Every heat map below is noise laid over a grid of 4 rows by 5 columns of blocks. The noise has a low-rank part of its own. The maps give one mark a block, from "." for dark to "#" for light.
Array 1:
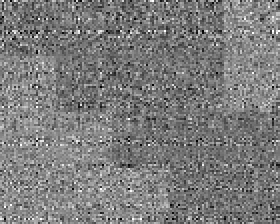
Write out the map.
. . . . #
# . . . #
# # . . .
# # # . .
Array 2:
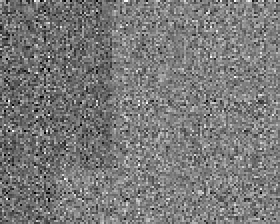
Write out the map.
. . # # #
. . # # #
. . # # #
. # # # #
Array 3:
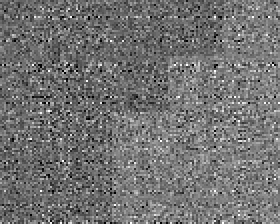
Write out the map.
. . . . #
. . . # #
. . # # #
. . # # #
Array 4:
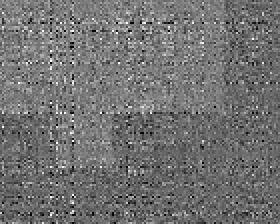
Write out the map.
# # # # .
# # # # .
. # . . .
. . . . .
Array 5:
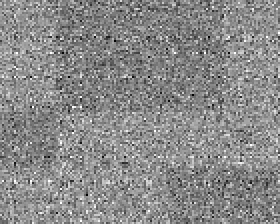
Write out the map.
# . . . #
# . . . #
. # # # #
# # # . .
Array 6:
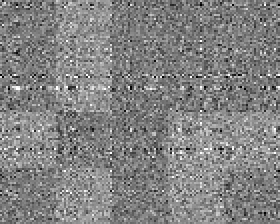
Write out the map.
. # . . .
. # . . .
# . . # #
. # . # .
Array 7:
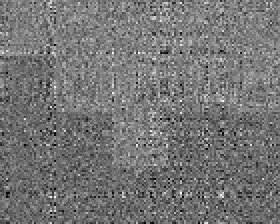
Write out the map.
# # # # #
. # # # #
. . # . .
. . . . .
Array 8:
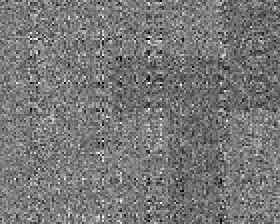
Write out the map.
# # # # .
# # . . .
# # # . #
# # # . #
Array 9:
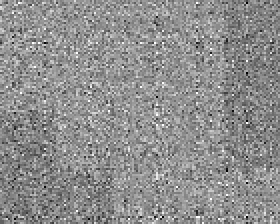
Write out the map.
# # # # .
# # # # .
. # # # .
. . # # #
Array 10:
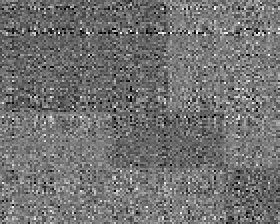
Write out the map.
. . . # #
. . . # #
# # . . #
# # # # .
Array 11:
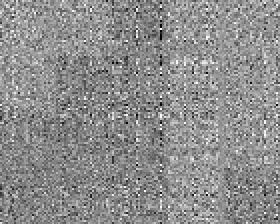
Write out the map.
# # . # #
# . . # #
. . . # #
. . . # .
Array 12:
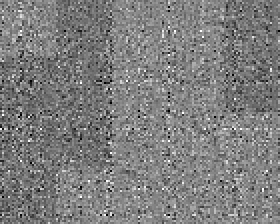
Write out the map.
# . # # .
. . # # .
. . # # #
. # # # #
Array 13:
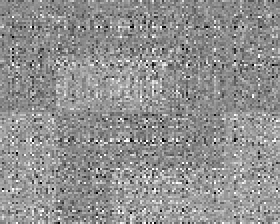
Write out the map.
. . . . .
. # # . .
# . . . #
# . # # #
